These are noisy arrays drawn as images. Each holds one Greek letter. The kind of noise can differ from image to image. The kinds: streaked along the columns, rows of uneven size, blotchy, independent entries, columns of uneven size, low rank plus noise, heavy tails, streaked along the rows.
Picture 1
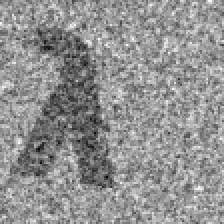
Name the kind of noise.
blotchy
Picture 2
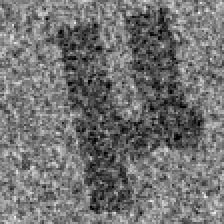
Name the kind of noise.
blotchy
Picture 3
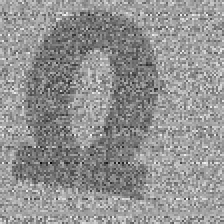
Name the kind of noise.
rows of uneven size
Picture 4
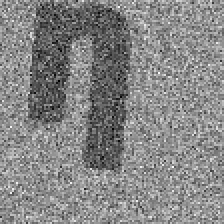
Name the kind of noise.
independent entries
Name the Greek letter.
eta
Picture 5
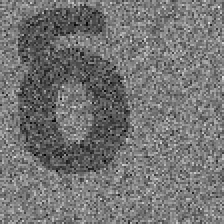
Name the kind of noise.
independent entries
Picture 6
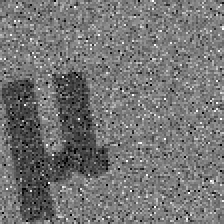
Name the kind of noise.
heavy tails
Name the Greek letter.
mu
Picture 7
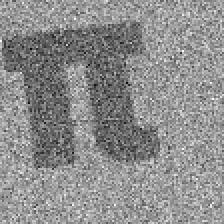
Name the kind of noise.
independent entries
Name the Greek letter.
pi
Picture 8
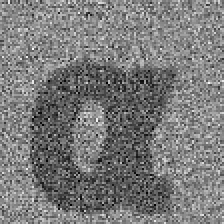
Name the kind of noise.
low rank plus noise
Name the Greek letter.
alpha
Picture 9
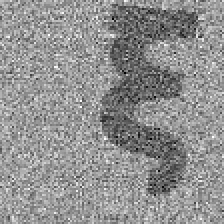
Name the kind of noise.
low rank plus noise
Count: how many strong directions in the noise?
one
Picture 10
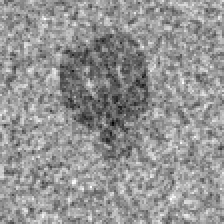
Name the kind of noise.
blotchy
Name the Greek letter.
phi
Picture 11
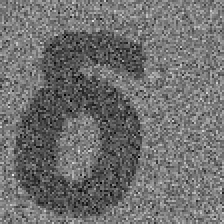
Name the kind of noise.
independent entries
